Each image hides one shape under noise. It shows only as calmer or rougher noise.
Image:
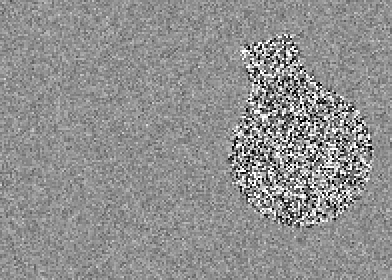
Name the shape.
light bulb
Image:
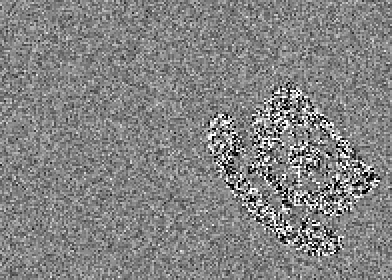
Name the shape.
telephone
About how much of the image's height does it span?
two thirds
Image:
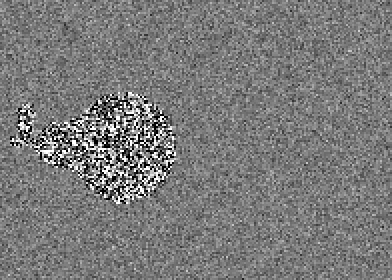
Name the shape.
pear
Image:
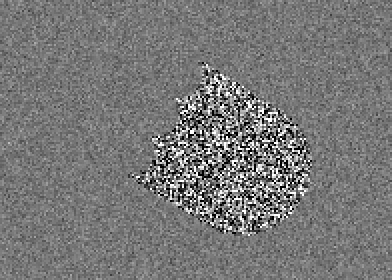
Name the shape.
ghost
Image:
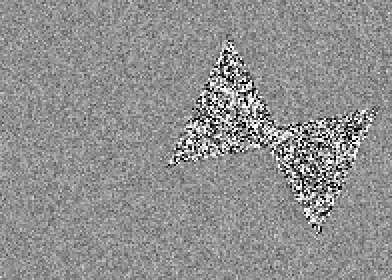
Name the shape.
bow tie
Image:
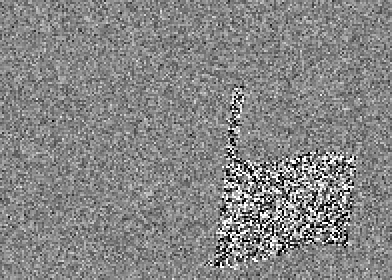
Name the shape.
flag
